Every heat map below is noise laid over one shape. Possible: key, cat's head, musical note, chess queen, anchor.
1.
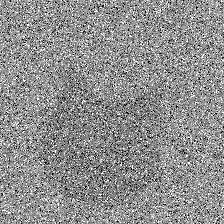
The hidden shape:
cat's head
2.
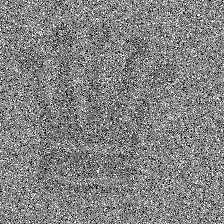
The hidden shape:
chess queen
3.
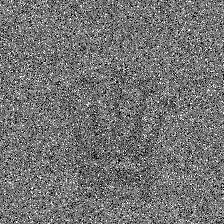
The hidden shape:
chess queen
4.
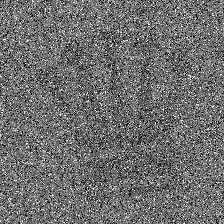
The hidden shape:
chess queen
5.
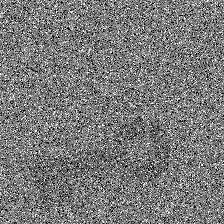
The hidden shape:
key
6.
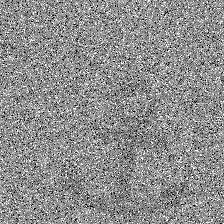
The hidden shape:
anchor
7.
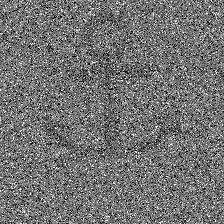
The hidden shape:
anchor
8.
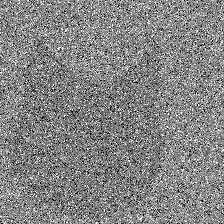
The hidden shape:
cat's head
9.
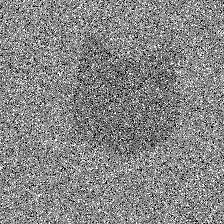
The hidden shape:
cat's head
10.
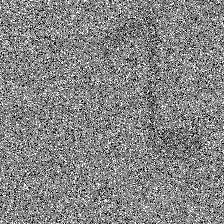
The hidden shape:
musical note
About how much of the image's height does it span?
two thirds
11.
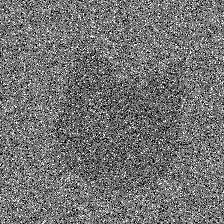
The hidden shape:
cat's head
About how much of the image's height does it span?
two thirds
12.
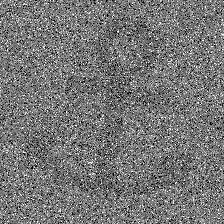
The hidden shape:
anchor
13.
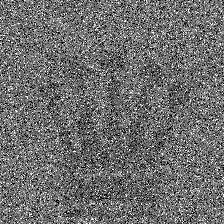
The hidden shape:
chess queen
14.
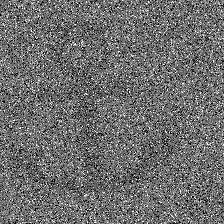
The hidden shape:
anchor
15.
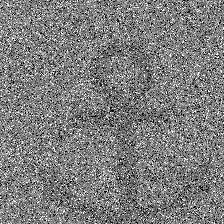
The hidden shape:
anchor
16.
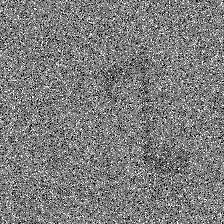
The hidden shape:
musical note
